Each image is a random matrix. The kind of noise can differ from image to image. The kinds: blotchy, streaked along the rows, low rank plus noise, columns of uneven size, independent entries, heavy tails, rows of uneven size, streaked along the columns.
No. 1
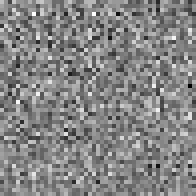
low rank plus noise
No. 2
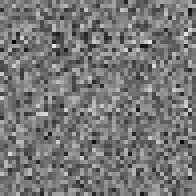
low rank plus noise
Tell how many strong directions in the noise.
two
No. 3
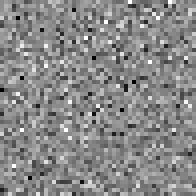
heavy tails
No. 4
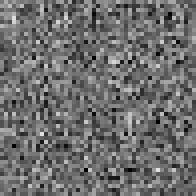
low rank plus noise
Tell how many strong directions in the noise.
three or four
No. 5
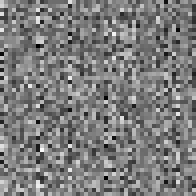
columns of uneven size
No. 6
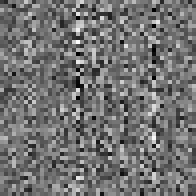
columns of uneven size
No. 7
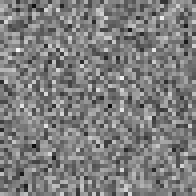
independent entries
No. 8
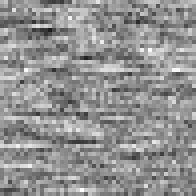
streaked along the rows
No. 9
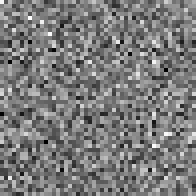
low rank plus noise
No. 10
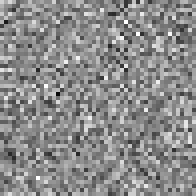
low rank plus noise
